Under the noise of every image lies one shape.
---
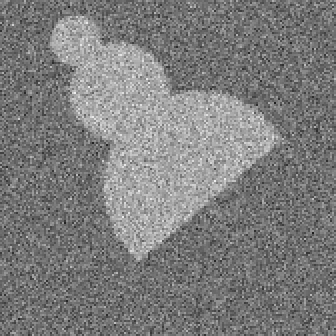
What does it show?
light chess pawn
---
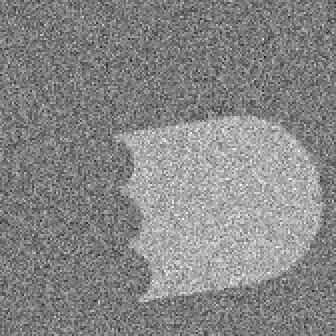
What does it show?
light ghost
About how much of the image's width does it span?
two thirds
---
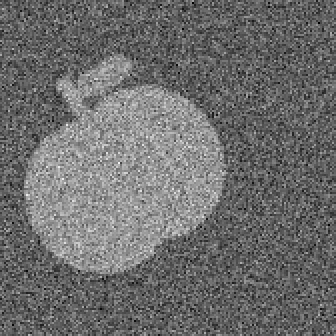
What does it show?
light apple
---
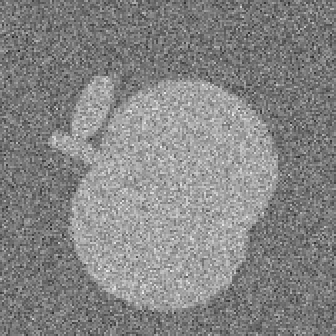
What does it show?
light apple
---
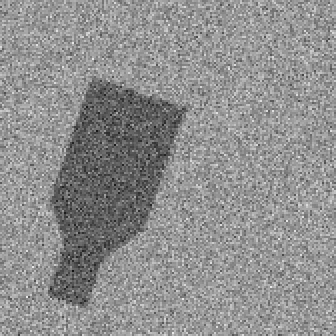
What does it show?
dark bottle
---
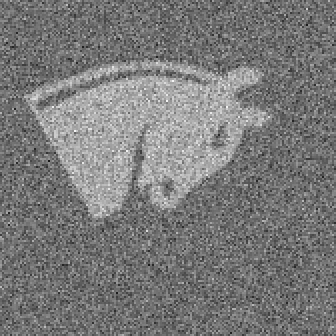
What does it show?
light chess knight
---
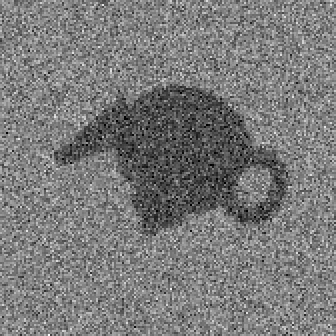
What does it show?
dark teapot
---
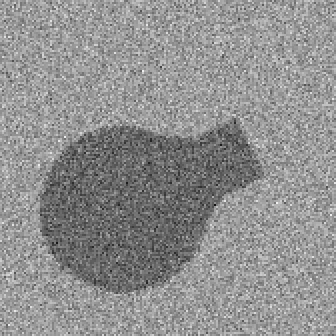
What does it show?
dark light bulb
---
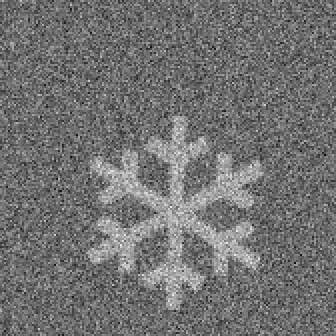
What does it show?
light snowflake
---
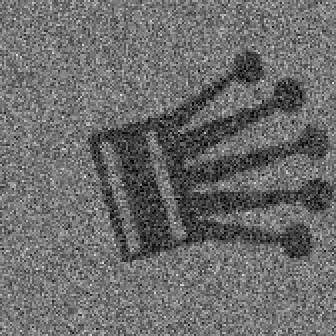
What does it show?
dark chess queen
